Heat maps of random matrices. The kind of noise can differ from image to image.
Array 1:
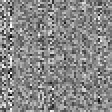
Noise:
columns of uneven size
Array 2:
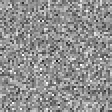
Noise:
independent entries
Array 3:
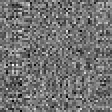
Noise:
low rank plus noise
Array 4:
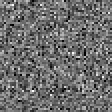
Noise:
low rank plus noise
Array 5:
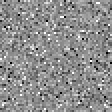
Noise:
heavy tails
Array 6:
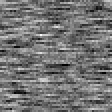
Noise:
streaked along the rows
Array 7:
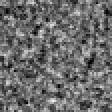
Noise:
blotchy
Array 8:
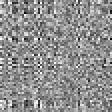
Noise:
low rank plus noise
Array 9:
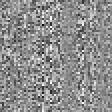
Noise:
columns of uneven size
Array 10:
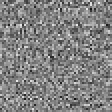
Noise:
low rank plus noise
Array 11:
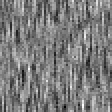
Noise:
streaked along the columns
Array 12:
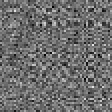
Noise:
low rank plus noise
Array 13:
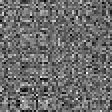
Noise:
low rank plus noise
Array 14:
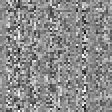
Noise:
columns of uneven size
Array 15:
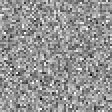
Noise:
independent entries
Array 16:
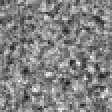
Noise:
blotchy
